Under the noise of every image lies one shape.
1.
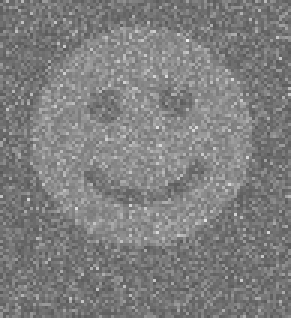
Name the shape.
smiling face
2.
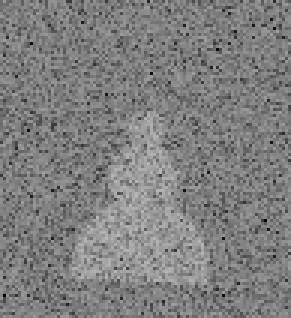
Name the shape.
chess pawn
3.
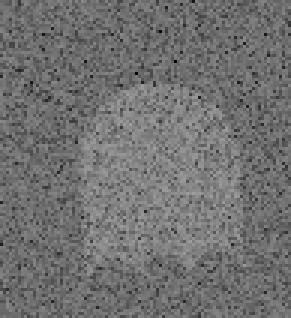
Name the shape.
ghost
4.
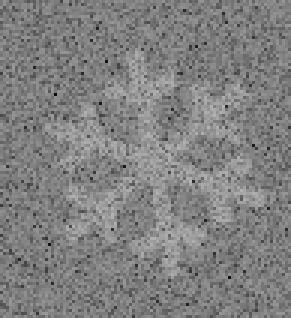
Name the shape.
snowflake
